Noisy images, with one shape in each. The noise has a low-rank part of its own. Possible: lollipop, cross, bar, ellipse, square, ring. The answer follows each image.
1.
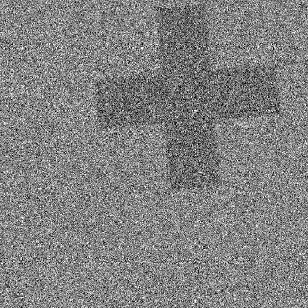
cross
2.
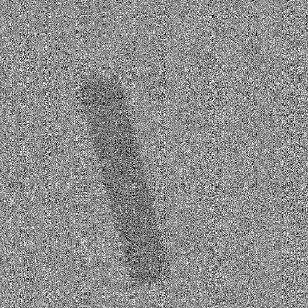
bar
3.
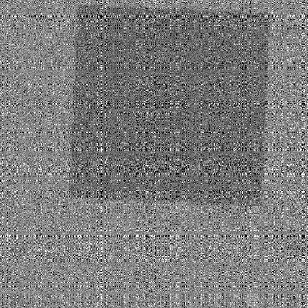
square
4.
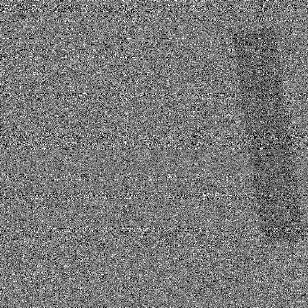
bar
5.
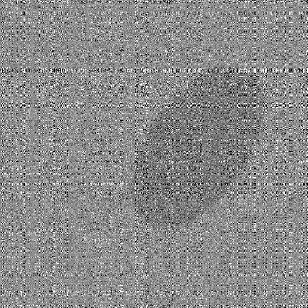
ellipse
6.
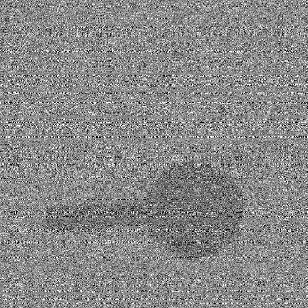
lollipop
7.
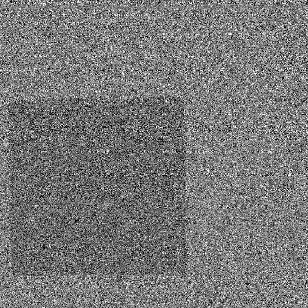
square
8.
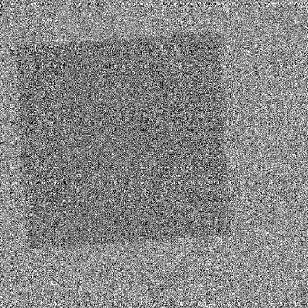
square
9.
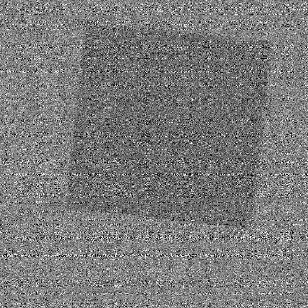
square
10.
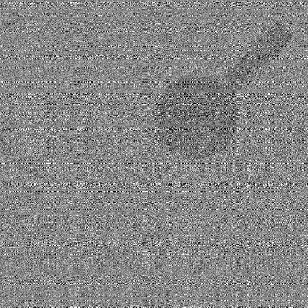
lollipop
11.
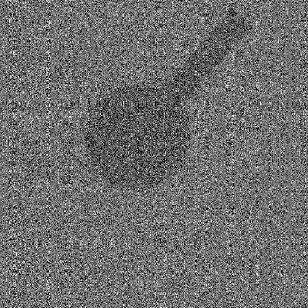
lollipop
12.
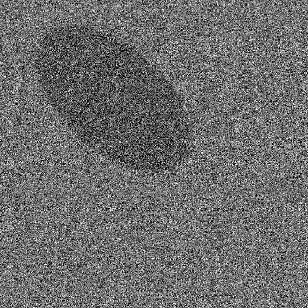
ellipse
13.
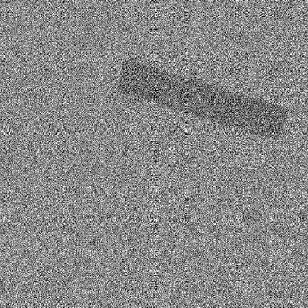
bar
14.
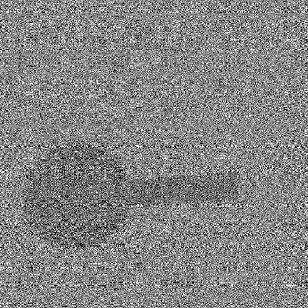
lollipop
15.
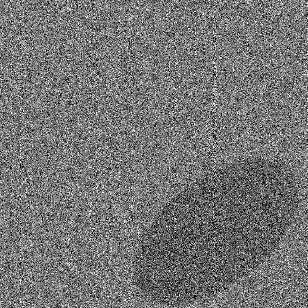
ellipse
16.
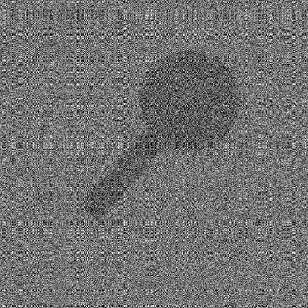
lollipop
